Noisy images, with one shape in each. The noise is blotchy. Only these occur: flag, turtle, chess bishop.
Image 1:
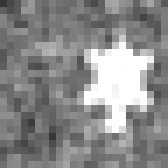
turtle
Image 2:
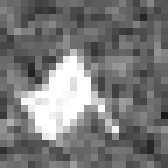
flag
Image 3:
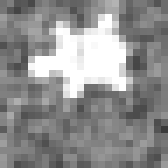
turtle
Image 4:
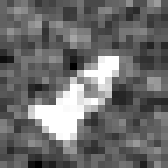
chess bishop
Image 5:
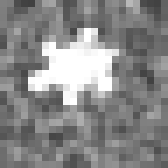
turtle
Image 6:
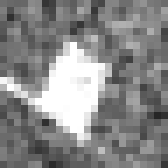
flag
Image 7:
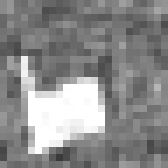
flag
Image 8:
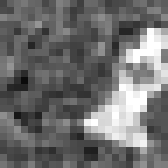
chess bishop
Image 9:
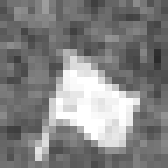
flag
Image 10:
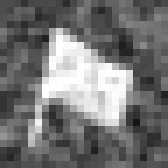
flag
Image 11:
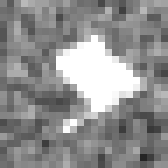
flag
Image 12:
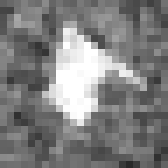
flag
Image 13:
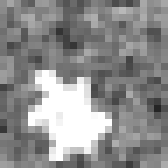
turtle
